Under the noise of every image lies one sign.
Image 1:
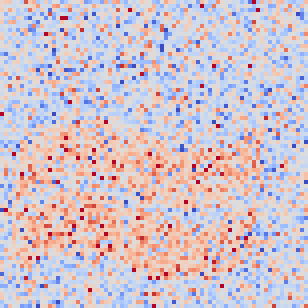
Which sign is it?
approximately sign
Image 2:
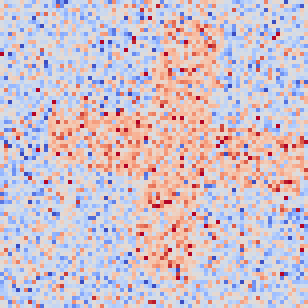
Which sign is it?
plus sign
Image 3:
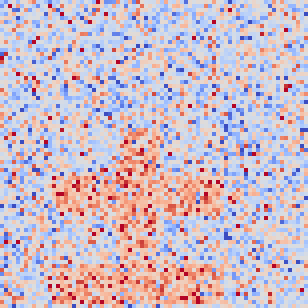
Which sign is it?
plus-minus sign
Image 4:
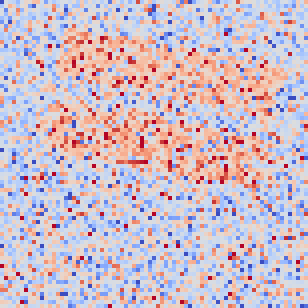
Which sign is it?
equals sign
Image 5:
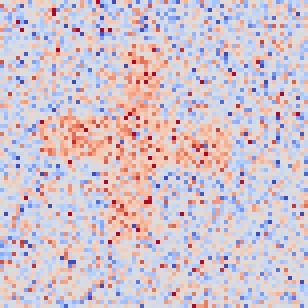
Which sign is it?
plus sign
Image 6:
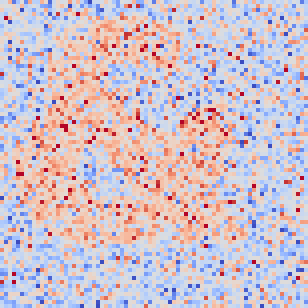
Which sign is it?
ampersand
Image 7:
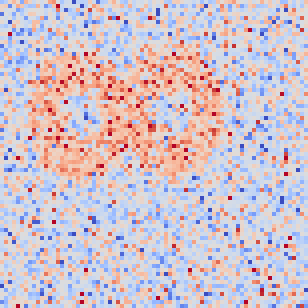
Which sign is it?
infinity sign
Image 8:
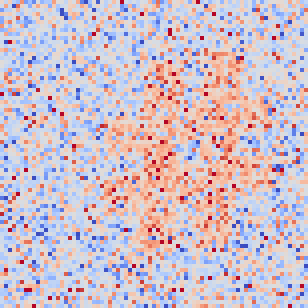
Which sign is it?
hash sign
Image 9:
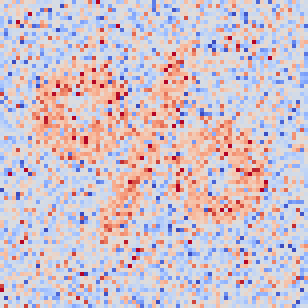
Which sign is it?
percent sign
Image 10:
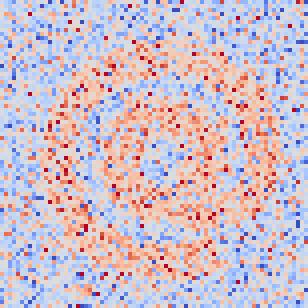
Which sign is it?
at sign
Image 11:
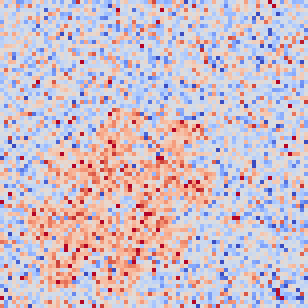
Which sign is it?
hash sign
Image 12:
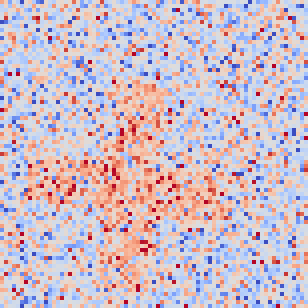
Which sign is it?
plus sign
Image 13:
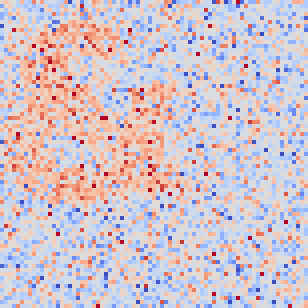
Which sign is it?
ampersand
